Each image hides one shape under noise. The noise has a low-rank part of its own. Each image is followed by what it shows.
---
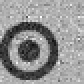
bullseye
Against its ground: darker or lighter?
darker
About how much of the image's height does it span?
two thirds
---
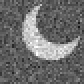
crescent
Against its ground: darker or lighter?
lighter
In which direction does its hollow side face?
up and right
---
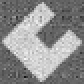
square with a notch
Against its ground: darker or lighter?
lighter
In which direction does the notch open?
up and right
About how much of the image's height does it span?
nearly all
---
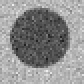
disc
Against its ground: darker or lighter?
darker
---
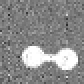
dumbbell
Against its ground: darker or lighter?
lighter
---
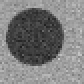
disc
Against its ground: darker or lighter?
darker
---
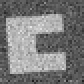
square with a notch
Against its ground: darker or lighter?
lighter
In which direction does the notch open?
right
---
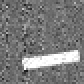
bar
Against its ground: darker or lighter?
lighter
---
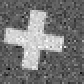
cross
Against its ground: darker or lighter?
lighter
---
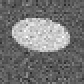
ellipse
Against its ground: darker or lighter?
lighter
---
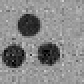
three dots
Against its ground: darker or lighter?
darker
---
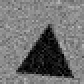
triangle
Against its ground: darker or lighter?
darker
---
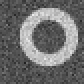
ring
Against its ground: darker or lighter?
lighter
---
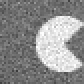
disc with a wedge cut out
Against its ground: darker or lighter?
lighter
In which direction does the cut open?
right
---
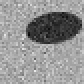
ellipse
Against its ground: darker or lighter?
darker
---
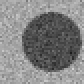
disc
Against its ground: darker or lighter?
darker
